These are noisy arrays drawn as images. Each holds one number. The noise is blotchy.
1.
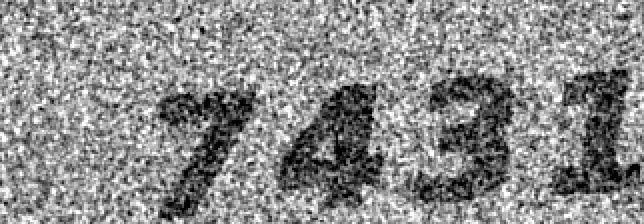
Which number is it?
7431
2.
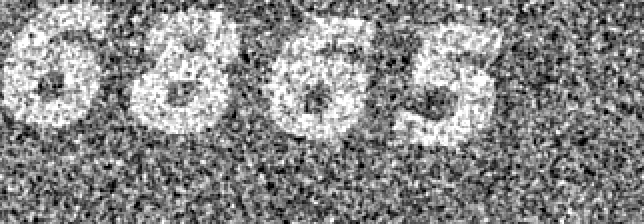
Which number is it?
6865
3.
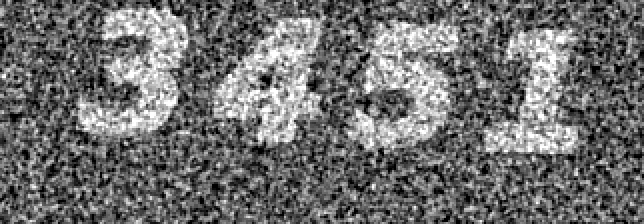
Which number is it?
3451
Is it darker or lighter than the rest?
lighter
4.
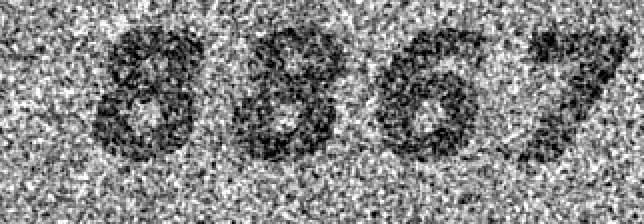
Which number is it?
8867
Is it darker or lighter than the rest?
darker
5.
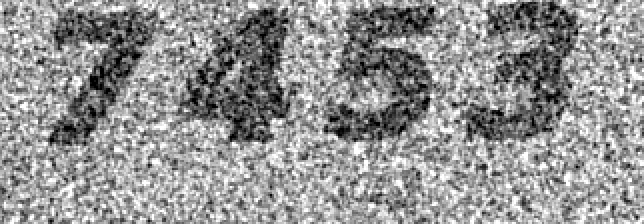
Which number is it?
7453
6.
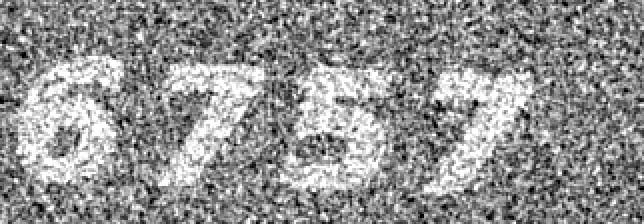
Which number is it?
6757
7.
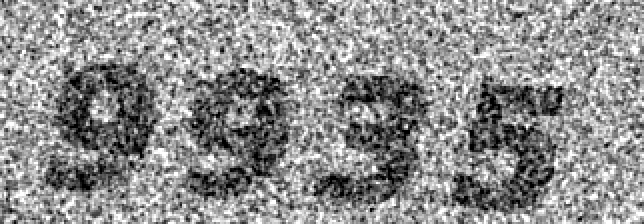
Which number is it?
9935
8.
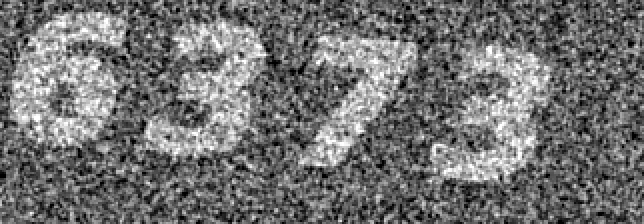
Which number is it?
6373
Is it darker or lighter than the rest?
lighter
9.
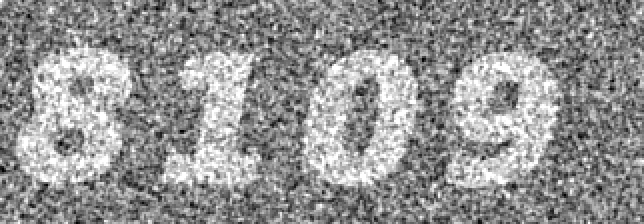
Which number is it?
8109
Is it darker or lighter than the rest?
lighter
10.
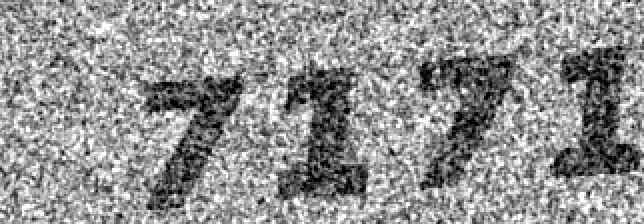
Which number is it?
7171
